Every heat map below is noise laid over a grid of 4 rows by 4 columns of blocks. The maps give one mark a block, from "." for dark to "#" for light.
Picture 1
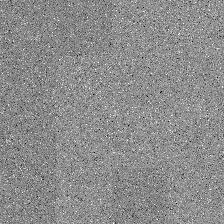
. . # #
. # # #
. # # #
. # . #
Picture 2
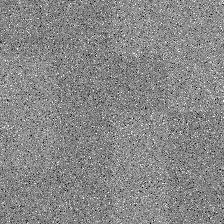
. . # #
# . . #
# . # .
. . # .
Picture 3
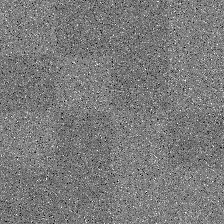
# . . #
. # . #
# . # .
. . # #
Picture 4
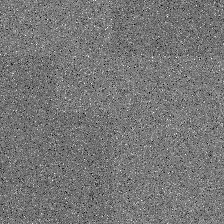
# # . .
. # # #
. . # #
. . # #
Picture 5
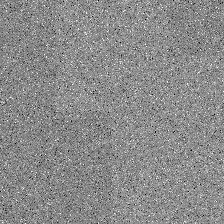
. # # .
. # # #
. . # #
. . # #
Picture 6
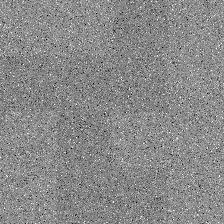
# # . #
. . . #
# . # #
# . . #
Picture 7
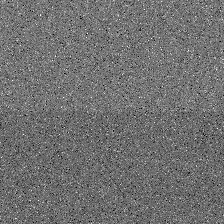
# # # #
# # # #
. . . .
. . . .
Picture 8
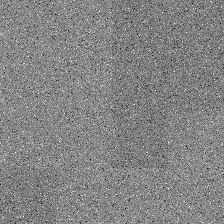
# # . .
# # . .
# # . #
. # # #
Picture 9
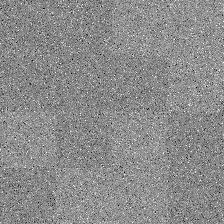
. . # #
. . . #
# . # .
. # # .
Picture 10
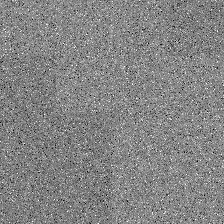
# # # .
. # # #
. . # #
. . # #
